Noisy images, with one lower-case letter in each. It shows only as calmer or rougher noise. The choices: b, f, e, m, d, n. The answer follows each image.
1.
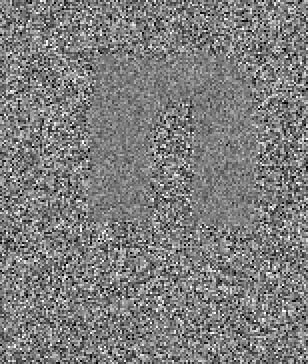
n
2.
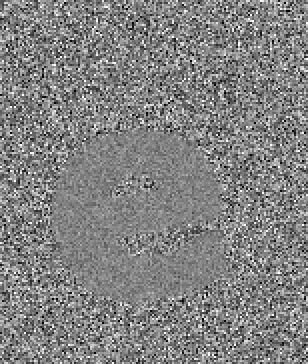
e
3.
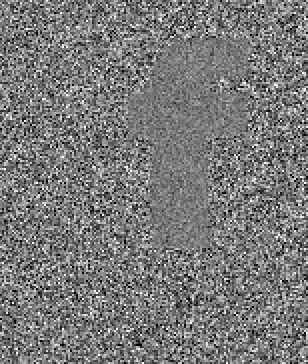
f
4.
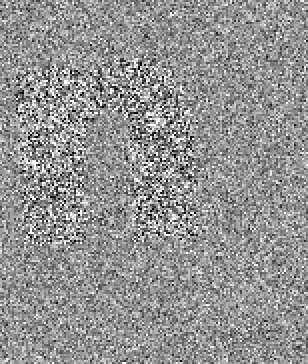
n
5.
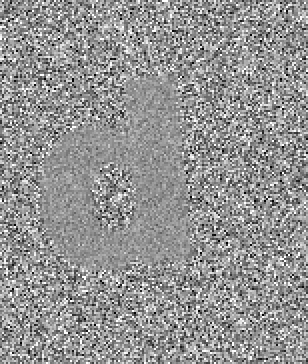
d
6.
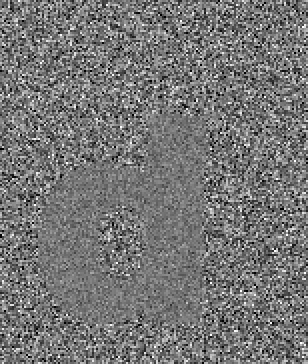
d
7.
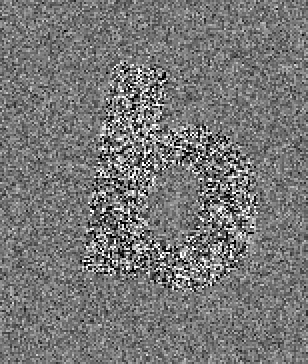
b
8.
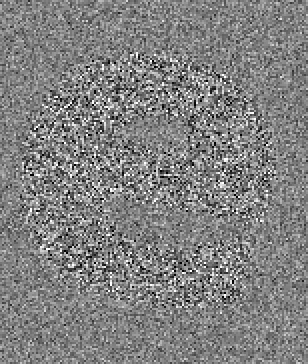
e
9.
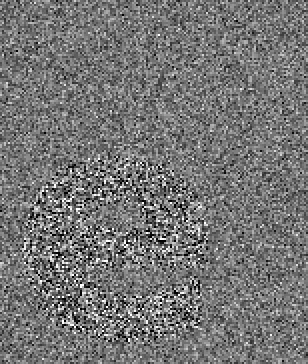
e
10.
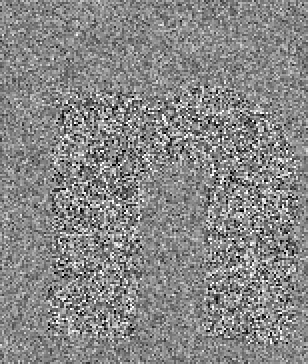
n
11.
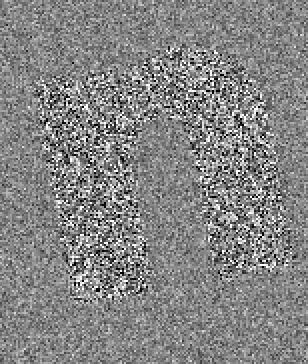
n
